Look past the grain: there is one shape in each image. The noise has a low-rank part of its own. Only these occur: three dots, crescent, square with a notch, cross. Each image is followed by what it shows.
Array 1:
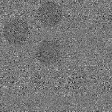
three dots
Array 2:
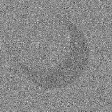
crescent
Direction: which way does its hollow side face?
up and left
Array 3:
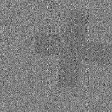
cross
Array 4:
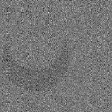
crescent
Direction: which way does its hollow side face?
up
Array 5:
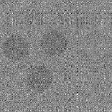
three dots
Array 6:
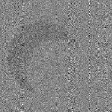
crescent
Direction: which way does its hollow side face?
down and right
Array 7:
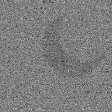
crescent
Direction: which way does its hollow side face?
up and right
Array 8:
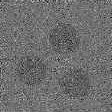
three dots
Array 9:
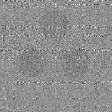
three dots
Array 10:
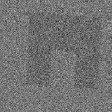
square with a notch
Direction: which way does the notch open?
down
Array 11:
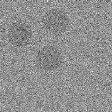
three dots
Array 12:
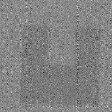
square with a notch
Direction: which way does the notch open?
up
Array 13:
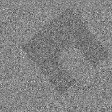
square with a notch
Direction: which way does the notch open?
down and right
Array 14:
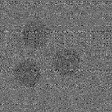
three dots
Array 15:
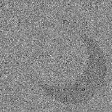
crescent
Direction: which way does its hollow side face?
up and left
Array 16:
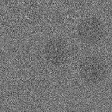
three dots
